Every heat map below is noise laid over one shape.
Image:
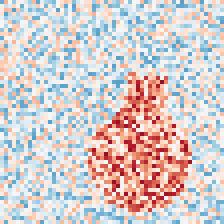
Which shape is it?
light bulb
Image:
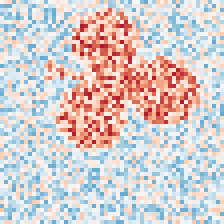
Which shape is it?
club
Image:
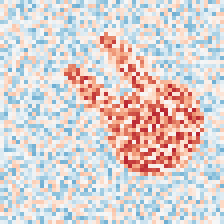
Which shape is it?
rabbit's head
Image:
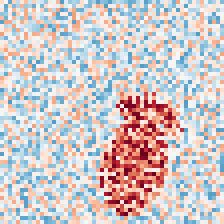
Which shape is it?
footprint
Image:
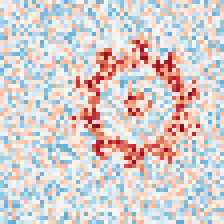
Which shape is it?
gear
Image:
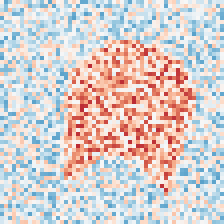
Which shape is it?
cat's head
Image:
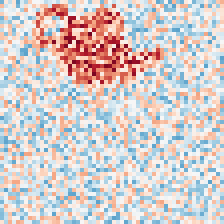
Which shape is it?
teapot
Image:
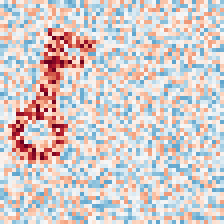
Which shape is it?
key
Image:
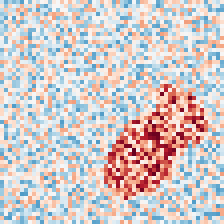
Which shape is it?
footprint
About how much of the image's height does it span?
half
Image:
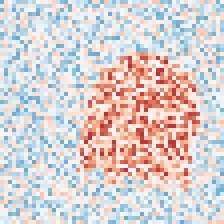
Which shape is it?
ghost
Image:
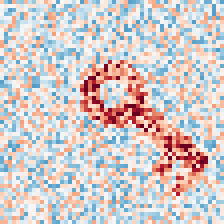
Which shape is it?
key
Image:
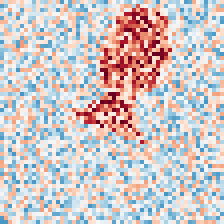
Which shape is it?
fish
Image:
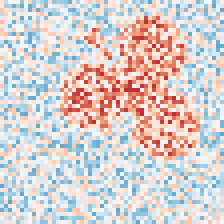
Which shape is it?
club
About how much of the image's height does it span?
two thirds
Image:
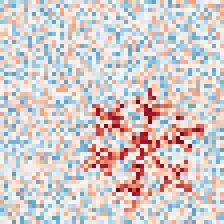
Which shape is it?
snowflake
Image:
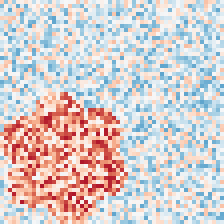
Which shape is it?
flower
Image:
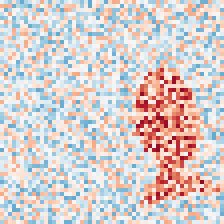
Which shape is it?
fish
